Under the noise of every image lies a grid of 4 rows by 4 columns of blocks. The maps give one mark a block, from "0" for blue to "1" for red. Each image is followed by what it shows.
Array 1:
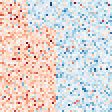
1000
1100
1100
1100
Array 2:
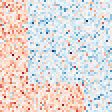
1000
1000
1000
1110
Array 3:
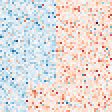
0011
0011
0011
0111
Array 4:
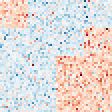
1000
0001
0011
0011
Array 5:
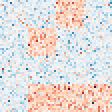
0010
0100
0000
0111
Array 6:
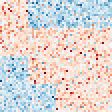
1000
1111
0111
0011
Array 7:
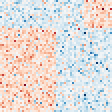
0001
1100
1100
1100
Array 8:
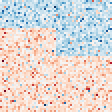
0000
1100
1111
1111
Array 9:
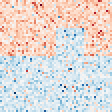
1111
1101
0000
0000
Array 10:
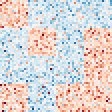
1000
0101
0001
1011
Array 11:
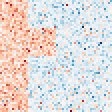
1000
1100
1000
1000
